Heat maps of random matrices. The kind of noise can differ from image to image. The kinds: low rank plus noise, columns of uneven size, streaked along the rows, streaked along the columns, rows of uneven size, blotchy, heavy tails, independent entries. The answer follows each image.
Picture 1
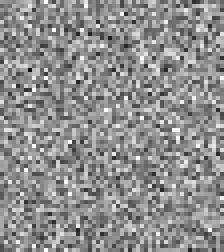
independent entries
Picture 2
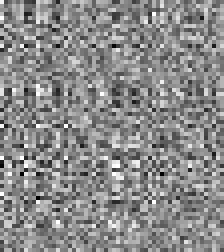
low rank plus noise
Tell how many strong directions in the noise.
one
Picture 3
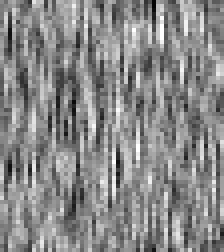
streaked along the columns
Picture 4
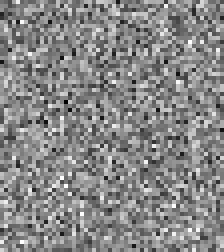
independent entries
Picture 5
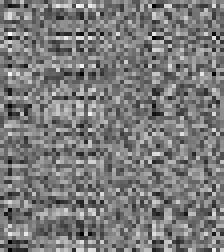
low rank plus noise
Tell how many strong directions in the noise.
one
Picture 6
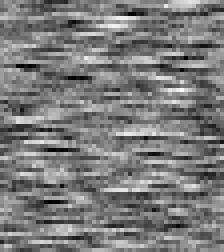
streaked along the rows
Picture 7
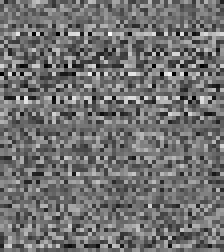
rows of uneven size
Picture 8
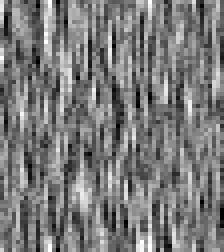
streaked along the columns
